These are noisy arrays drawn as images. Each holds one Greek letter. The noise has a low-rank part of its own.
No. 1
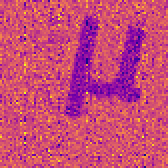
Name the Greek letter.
mu
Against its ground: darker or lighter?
darker
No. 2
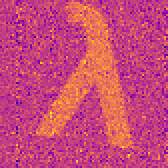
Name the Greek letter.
lambda
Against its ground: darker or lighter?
lighter
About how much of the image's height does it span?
nearly all
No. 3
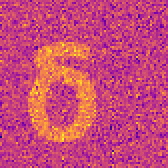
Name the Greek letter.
delta
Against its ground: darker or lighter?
lighter
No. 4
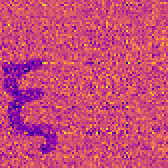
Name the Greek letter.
xi
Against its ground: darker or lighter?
darker
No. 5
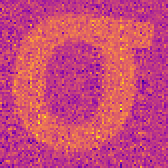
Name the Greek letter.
sigma
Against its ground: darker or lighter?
lighter
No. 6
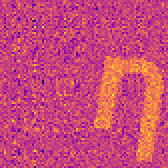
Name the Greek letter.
eta
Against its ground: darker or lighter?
lighter
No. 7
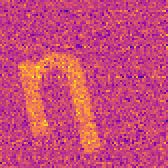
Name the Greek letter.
eta
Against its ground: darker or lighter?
lighter
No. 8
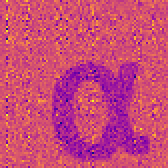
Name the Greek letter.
alpha
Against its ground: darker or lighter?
darker
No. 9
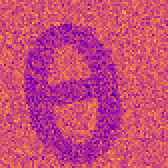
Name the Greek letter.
theta
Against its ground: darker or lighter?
darker
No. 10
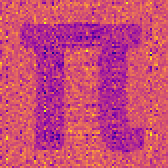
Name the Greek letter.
pi
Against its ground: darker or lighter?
darker
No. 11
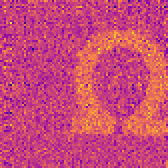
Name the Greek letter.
omega
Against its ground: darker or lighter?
lighter
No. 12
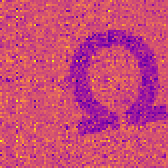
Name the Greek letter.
omega
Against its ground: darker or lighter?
darker
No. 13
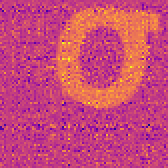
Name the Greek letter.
sigma
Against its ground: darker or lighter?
lighter
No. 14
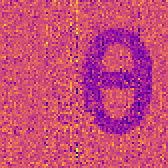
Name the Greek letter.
theta
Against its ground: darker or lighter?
darker
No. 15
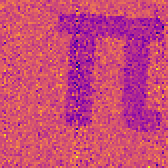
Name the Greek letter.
pi
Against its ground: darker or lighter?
darker
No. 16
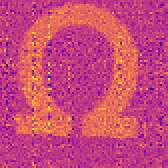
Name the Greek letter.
omega
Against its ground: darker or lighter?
lighter
